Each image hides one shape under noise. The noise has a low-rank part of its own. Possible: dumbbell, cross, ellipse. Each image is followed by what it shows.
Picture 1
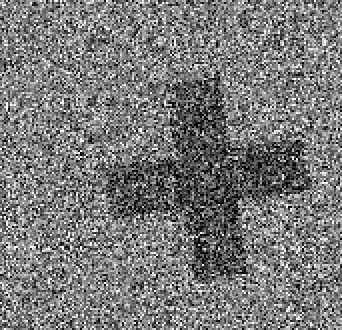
cross
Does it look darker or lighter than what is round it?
darker
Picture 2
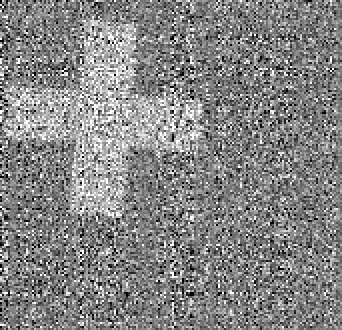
cross
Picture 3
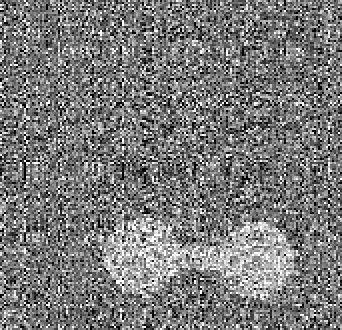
dumbbell
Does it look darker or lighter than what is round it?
lighter
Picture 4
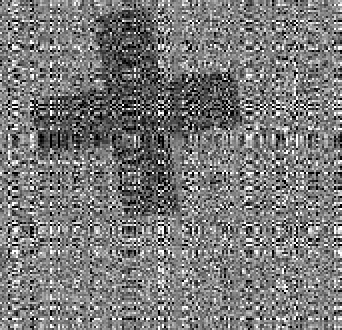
cross
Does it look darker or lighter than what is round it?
darker
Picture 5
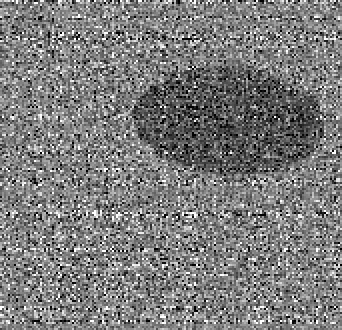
ellipse
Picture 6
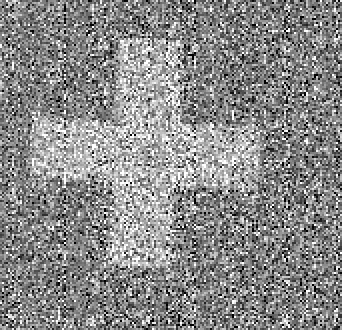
cross
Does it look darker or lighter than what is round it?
lighter
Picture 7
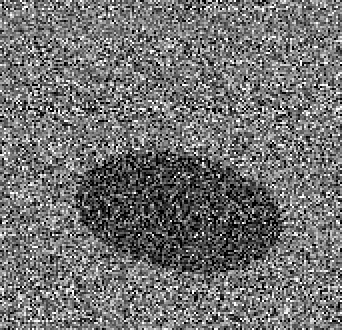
ellipse
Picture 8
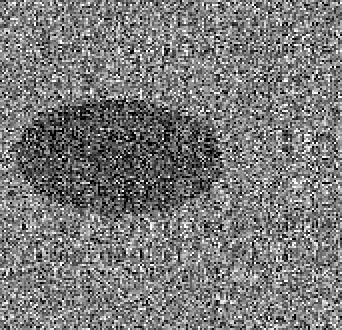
ellipse
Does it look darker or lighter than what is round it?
darker
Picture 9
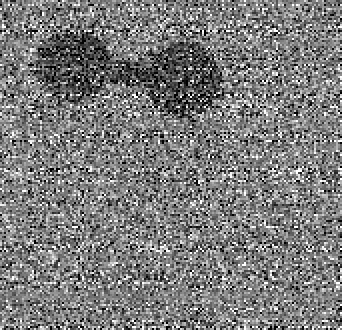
dumbbell
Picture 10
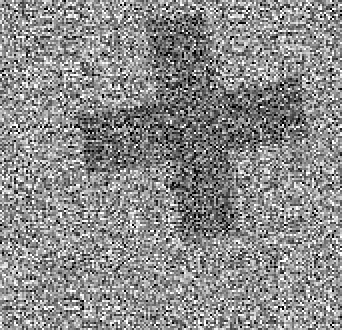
cross
